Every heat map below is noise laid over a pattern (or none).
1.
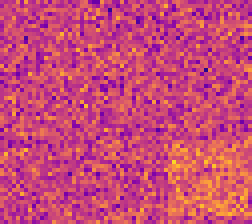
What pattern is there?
one block
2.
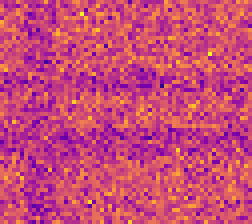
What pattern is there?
bands of rows crossing bands of columns
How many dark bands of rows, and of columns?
2 and 1
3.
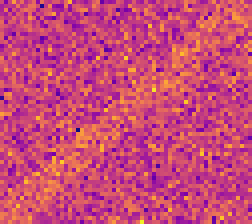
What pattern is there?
a diagonal band
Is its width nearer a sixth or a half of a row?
a sixth
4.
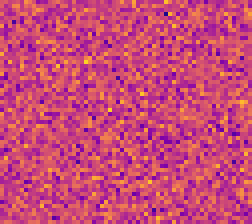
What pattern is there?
only noise
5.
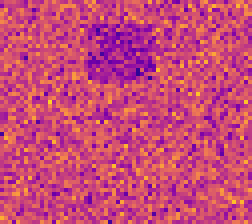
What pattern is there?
one block
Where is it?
top middle
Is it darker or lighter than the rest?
darker
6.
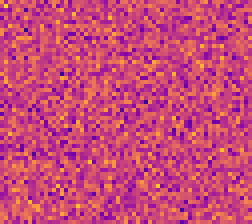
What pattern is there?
only noise
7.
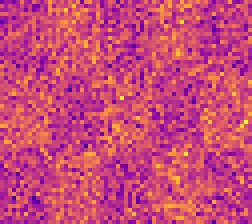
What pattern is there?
a checkerboard
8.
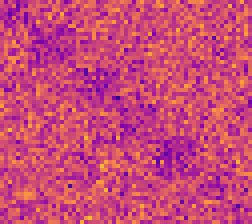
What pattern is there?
blocks along the diagonal
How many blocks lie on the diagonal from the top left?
7
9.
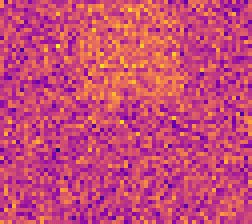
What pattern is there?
one block
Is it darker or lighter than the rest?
lighter
